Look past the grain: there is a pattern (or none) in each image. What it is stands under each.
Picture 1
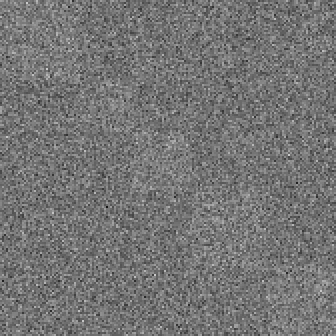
blocks along the diagonal
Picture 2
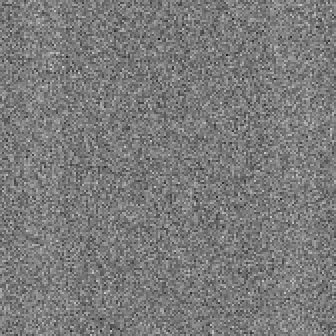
bands of columns
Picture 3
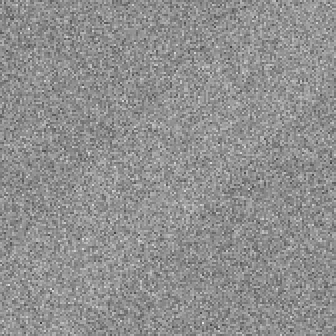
a diagonal band
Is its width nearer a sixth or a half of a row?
a half
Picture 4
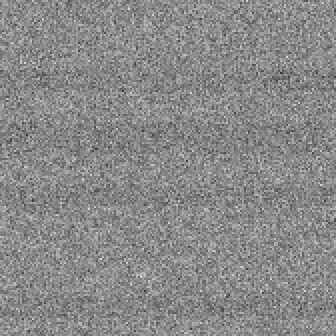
bands of rows
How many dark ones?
4
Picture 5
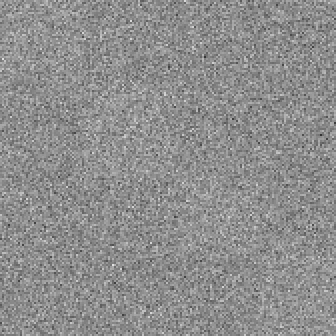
blocks along the diagonal
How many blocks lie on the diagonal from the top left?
4
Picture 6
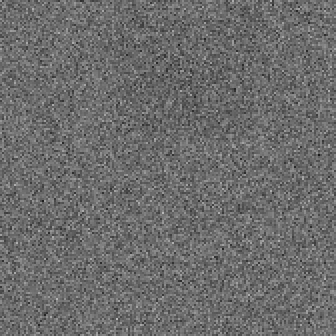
one block
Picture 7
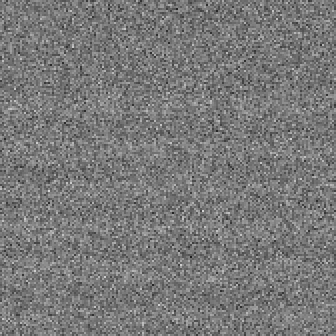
bands of rows
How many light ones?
6
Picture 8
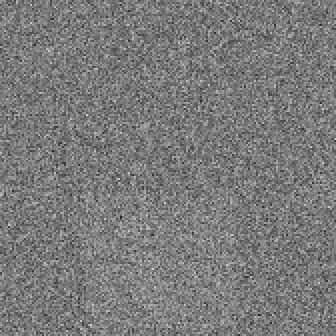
one block
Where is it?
bottom middle
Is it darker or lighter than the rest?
lighter
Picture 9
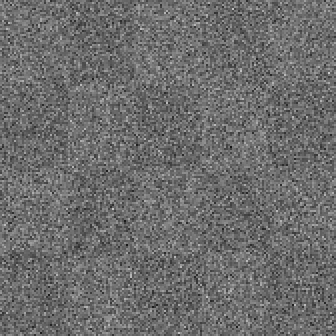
a checkerboard
